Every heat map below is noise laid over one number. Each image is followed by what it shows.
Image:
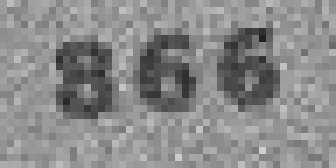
866
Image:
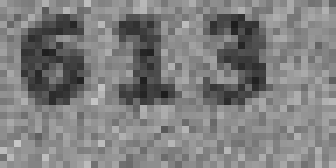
613
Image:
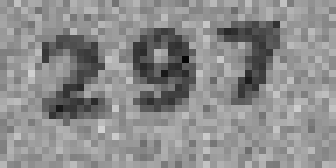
297
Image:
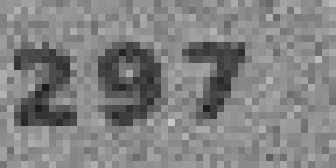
297
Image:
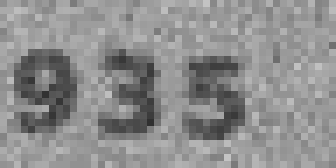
935
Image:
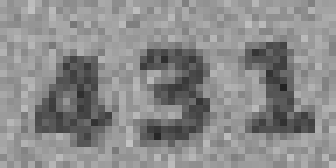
431
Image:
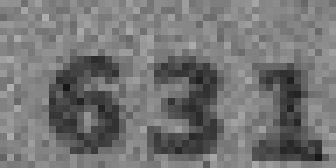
631
